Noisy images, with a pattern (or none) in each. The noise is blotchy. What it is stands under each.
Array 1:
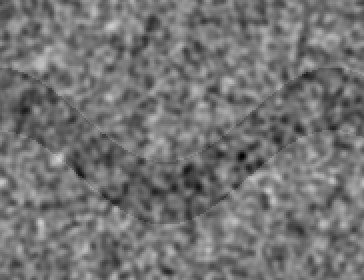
a wavy band
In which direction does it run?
left to right
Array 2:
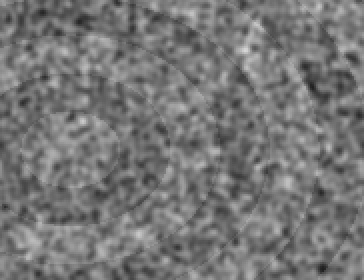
rings round one point
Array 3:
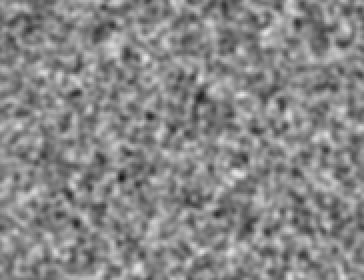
only noise
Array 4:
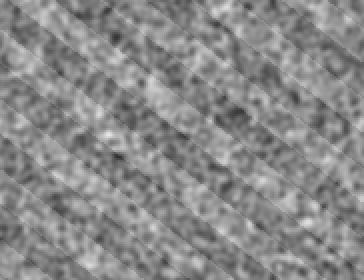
diagonal stripes
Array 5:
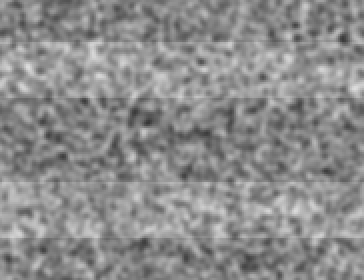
horizontal stripes
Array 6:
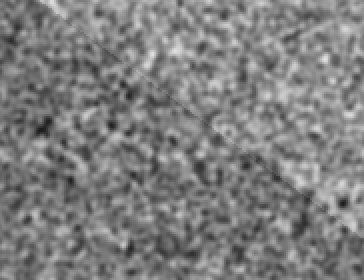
a sharp edge
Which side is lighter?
top right
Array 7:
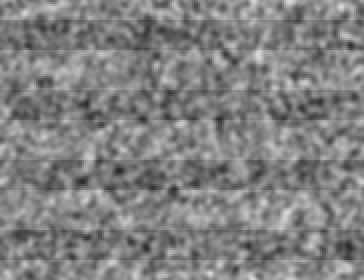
horizontal stripes
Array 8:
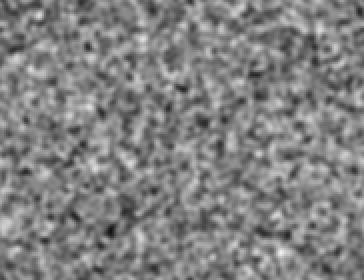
only noise
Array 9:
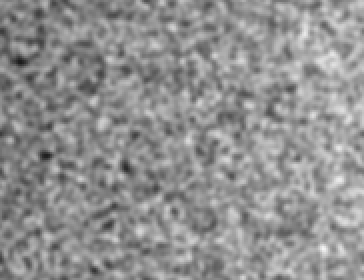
a smooth slope
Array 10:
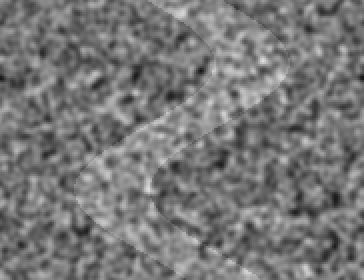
a wavy band
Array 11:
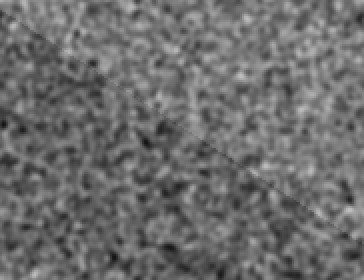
a sharp edge
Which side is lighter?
top right
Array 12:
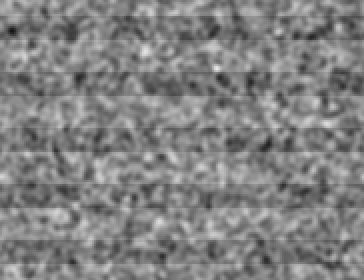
horizontal stripes
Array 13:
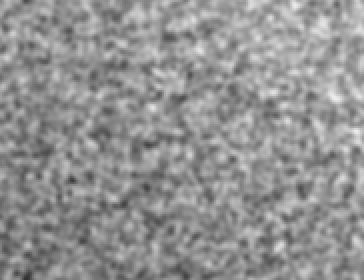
a smooth slope
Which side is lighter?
top right
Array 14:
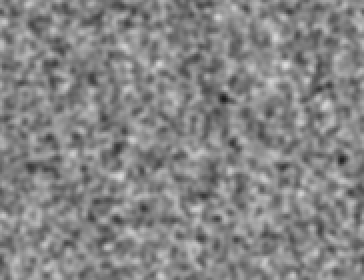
only noise
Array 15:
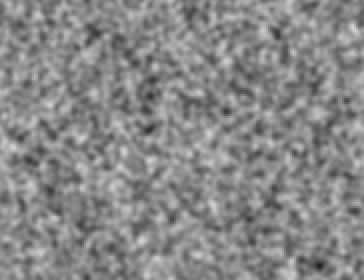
only noise
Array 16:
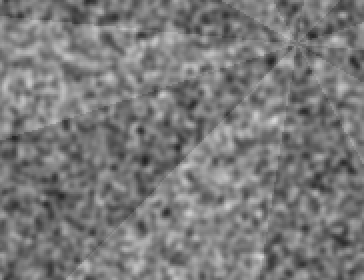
spokes from one point
